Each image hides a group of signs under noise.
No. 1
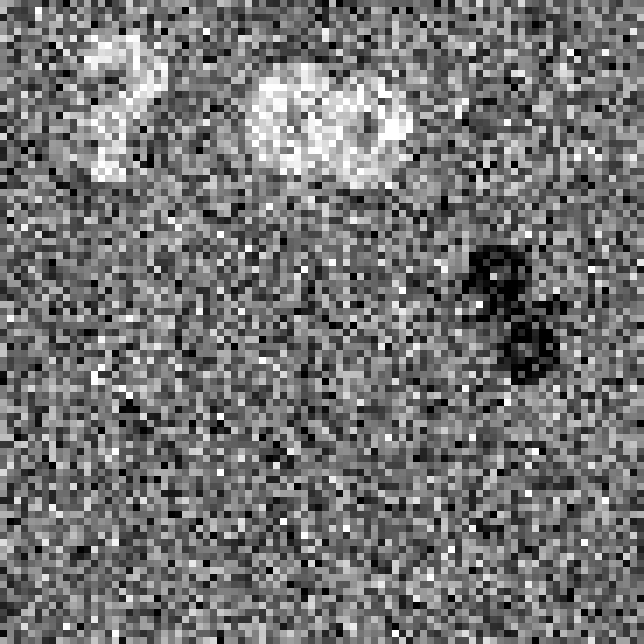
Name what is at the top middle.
infinity sign
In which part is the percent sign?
middle right
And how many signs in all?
3
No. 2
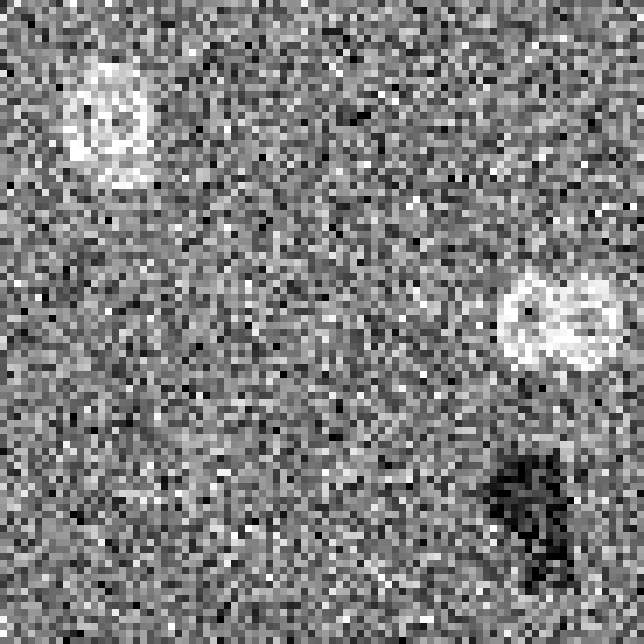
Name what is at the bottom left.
nothing
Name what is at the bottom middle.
nothing
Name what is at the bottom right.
pilcrow
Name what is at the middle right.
infinity sign
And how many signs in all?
3
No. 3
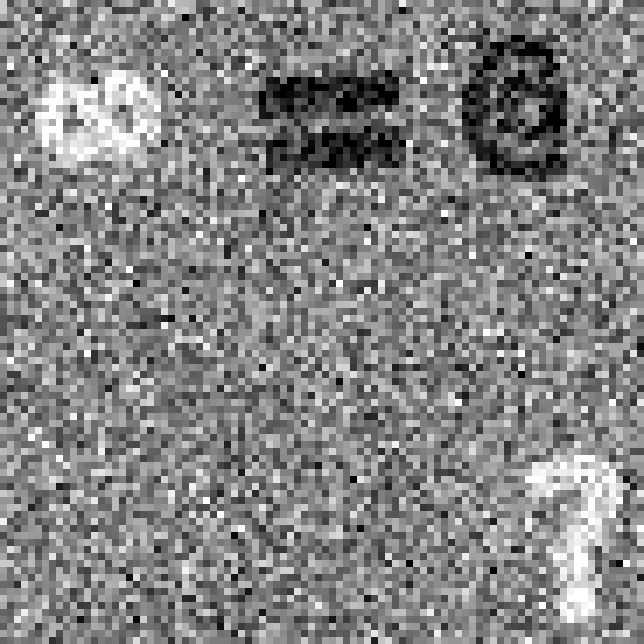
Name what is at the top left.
infinity sign
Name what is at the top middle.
equals sign
